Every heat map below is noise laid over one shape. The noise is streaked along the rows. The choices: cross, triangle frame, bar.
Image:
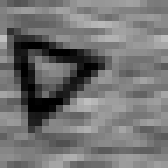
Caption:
dark triangle frame
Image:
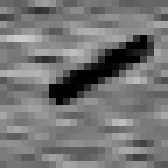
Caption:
dark bar
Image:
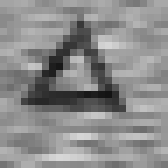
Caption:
dark triangle frame
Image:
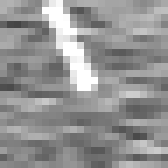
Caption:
light bar
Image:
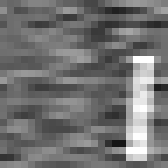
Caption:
light bar
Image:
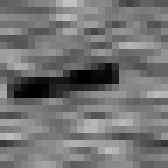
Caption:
dark bar
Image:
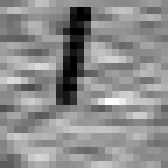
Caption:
dark bar
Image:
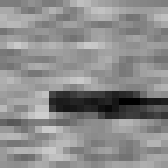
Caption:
dark bar
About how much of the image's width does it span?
two thirds
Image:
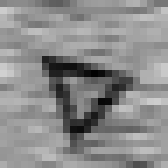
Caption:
dark triangle frame
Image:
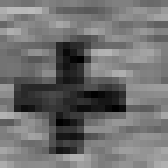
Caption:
dark cross
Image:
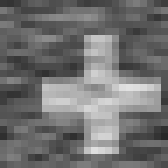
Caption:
light cross
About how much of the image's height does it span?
two thirds
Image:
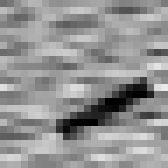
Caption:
dark bar
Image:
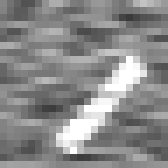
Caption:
light bar
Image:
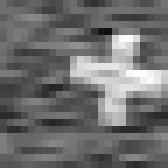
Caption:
light cross
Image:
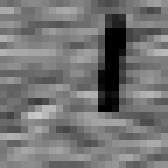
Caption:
dark bar
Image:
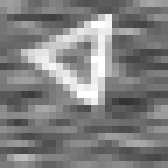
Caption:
light triangle frame
